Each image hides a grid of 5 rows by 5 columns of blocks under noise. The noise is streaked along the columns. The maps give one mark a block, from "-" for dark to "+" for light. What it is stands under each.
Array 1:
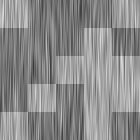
+---+
---+-
--+++
-+-++
+--+-
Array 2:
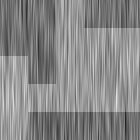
--+--
--+++
+-+++
+++++
+----
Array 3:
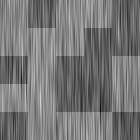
+-++-
+++--
-+--+
++--+
-+++-
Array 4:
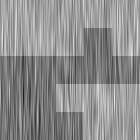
+++++
+++-+
-----
--+++
---++
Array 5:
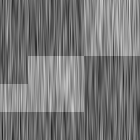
---++
---++
-++--
+++--
-----
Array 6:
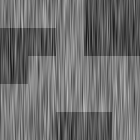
+++--
--+--
-++++
+++++
++--+
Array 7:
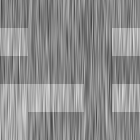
-----
+---+
-----
+++-+
+----
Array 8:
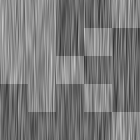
++--+
++-+-
+++--
-+-+-
----+
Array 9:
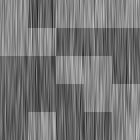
+-+++
++---
--++-
---++
-+--+
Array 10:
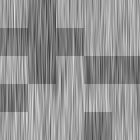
+-+++
---++
+-+--
-++++
+++-+
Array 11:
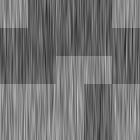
+---+
-----
--++-
+++-+
+++-+
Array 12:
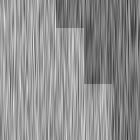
++---
+++--
+++--
++++-
++++-
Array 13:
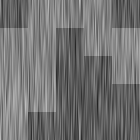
-+++-
++-++
++--+
++---
+----
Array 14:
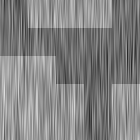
-+++-
-----
++---
+++-+
+++-+
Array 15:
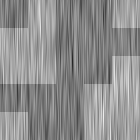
-+--+
++---
++--+
---++
+--++
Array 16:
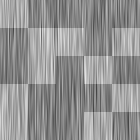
+----
-++-+
-+-+-
+---+
+--+-
